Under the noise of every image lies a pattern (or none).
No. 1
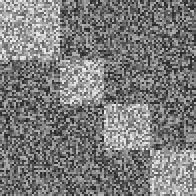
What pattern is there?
blocks along the diagonal
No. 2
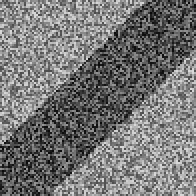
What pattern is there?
a diagonal band
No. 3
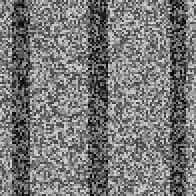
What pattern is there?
bands of columns
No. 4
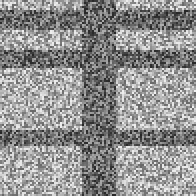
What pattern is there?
bands of rows crossing bands of columns
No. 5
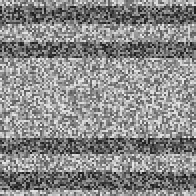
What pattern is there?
bands of rows
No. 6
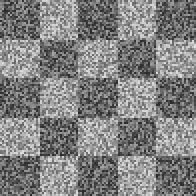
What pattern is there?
a checkerboard
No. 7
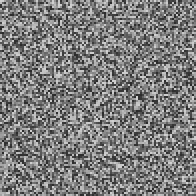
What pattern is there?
only noise
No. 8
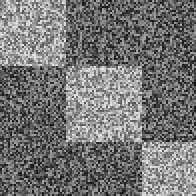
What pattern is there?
blocks along the diagonal
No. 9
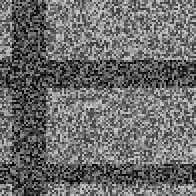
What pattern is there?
bands of rows crossing bands of columns
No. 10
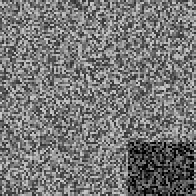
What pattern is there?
one block
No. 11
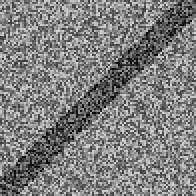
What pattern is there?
a diagonal band
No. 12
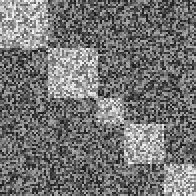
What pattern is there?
blocks along the diagonal
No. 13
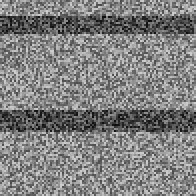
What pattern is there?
bands of rows
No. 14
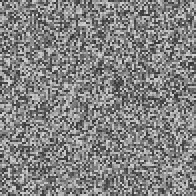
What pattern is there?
only noise
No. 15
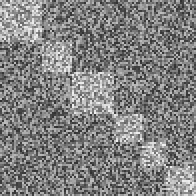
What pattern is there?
blocks along the diagonal
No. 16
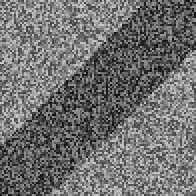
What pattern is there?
a diagonal band
